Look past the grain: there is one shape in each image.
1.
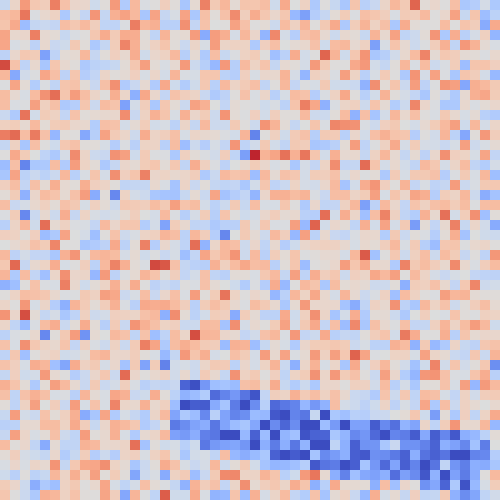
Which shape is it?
bar
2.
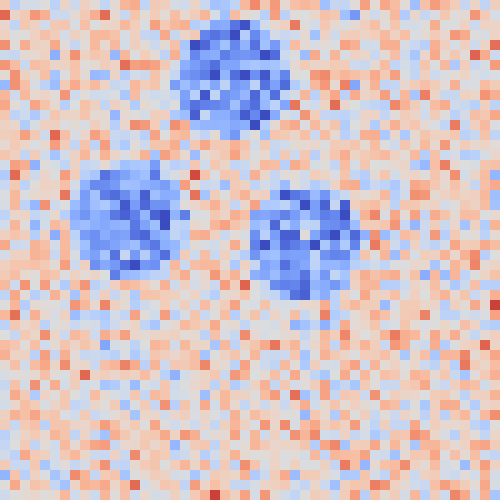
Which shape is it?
three dots
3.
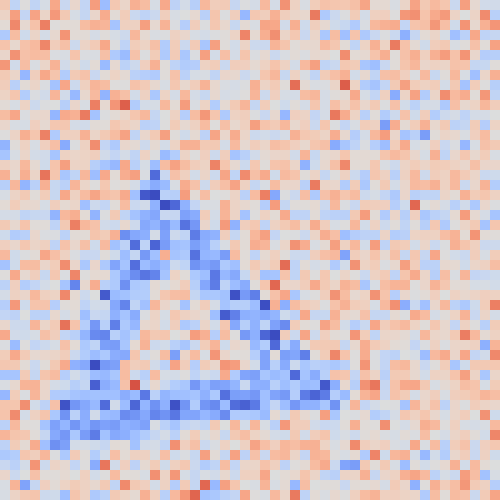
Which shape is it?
triangle frame
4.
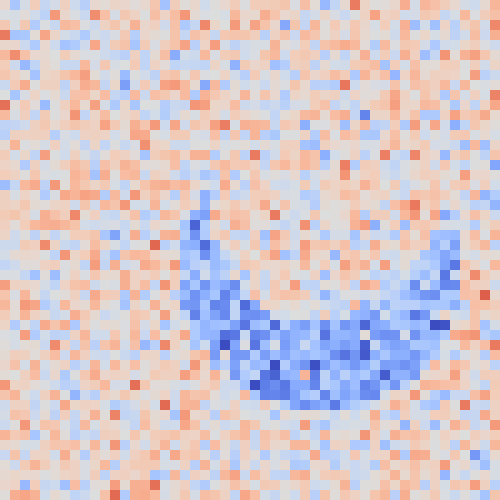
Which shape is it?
crescent
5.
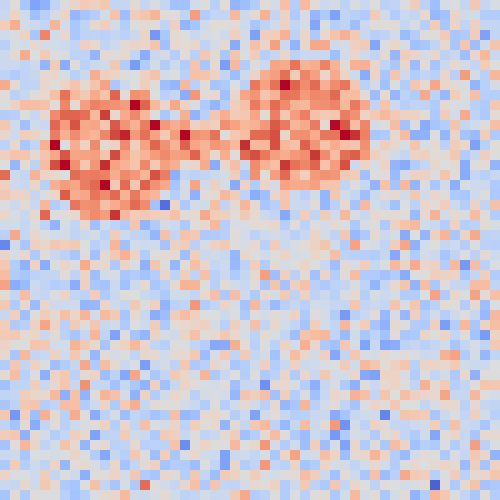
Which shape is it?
dumbbell
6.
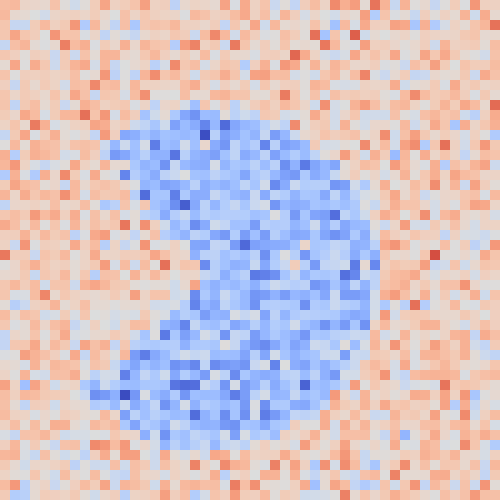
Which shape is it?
disc with a wedge cut out
